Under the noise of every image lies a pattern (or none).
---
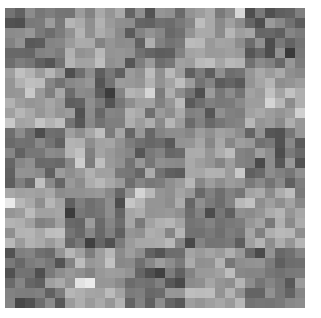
a checkerboard
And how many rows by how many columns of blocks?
5 by 5
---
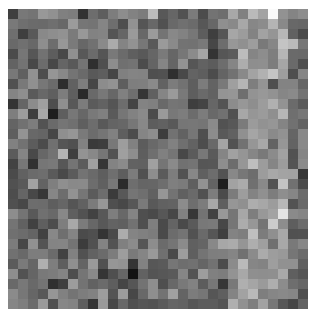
one band of columns
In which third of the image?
right
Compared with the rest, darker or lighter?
lighter
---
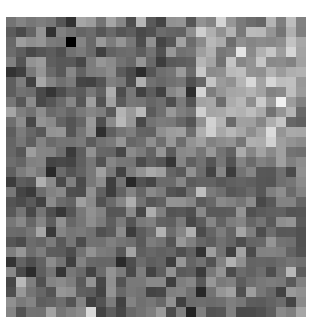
one block
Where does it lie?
top right
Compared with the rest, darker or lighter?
lighter
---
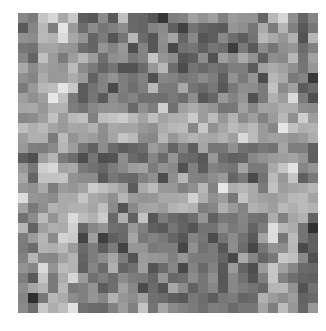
bands of rows crossing bands of columns
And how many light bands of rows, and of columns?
2 and 2
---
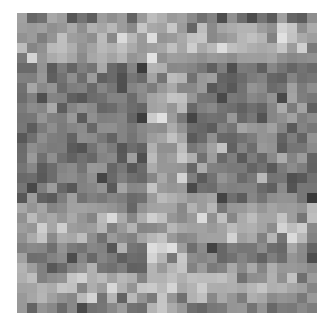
bands of rows crossing bands of columns
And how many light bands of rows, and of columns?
3 and 1
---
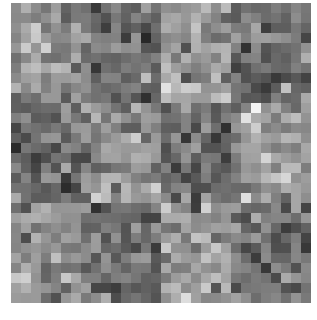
a checkerboard
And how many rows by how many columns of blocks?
3 by 4
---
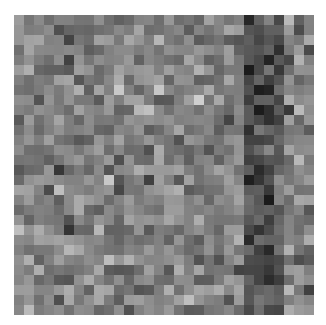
one band of columns
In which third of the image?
right
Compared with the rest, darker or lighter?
darker
